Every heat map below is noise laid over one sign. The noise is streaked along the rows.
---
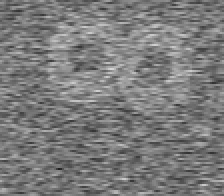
infinity sign
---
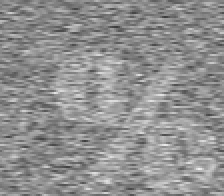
percent sign
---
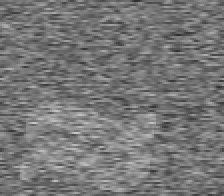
approximately sign
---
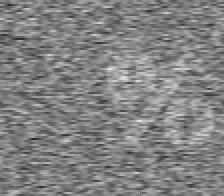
percent sign
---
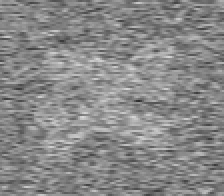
not-equal sign
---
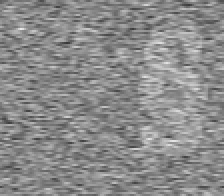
section sign
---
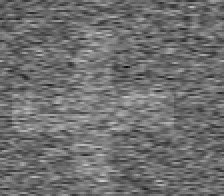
plus sign
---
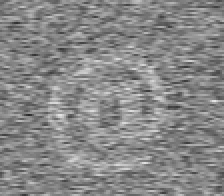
at sign
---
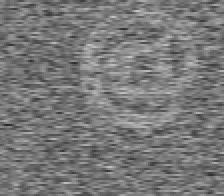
at sign
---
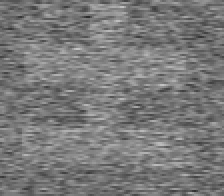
plus-minus sign
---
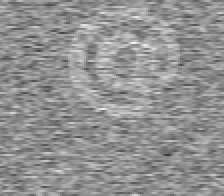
at sign
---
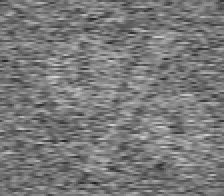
percent sign
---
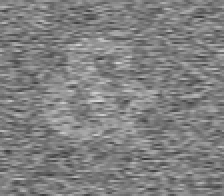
ampersand
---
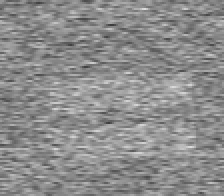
equals sign
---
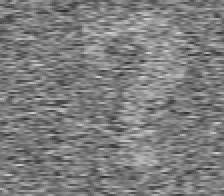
question mark
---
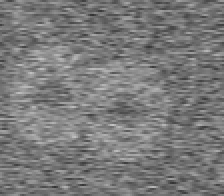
infinity sign
